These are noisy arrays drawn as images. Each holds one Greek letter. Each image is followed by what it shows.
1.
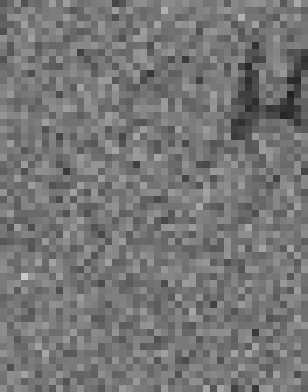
mu
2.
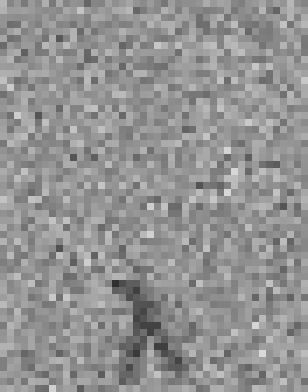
lambda
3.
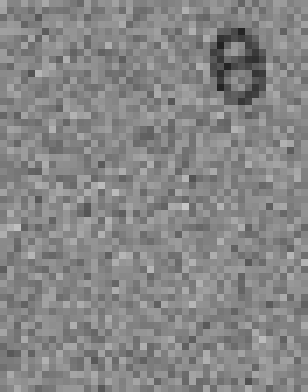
theta
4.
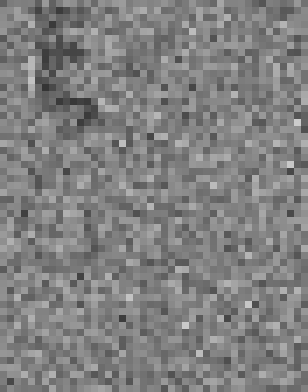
xi
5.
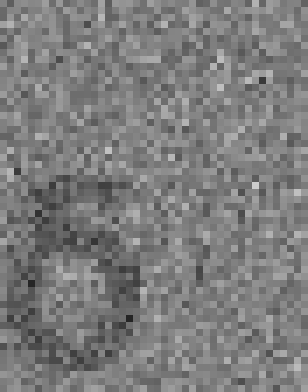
delta
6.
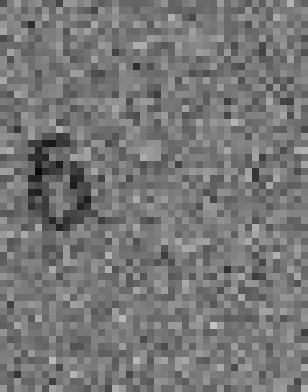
delta
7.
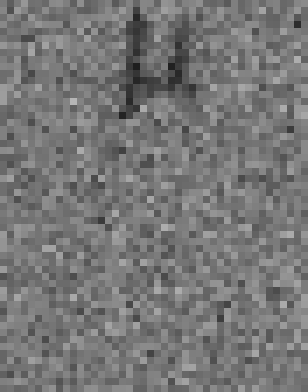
mu
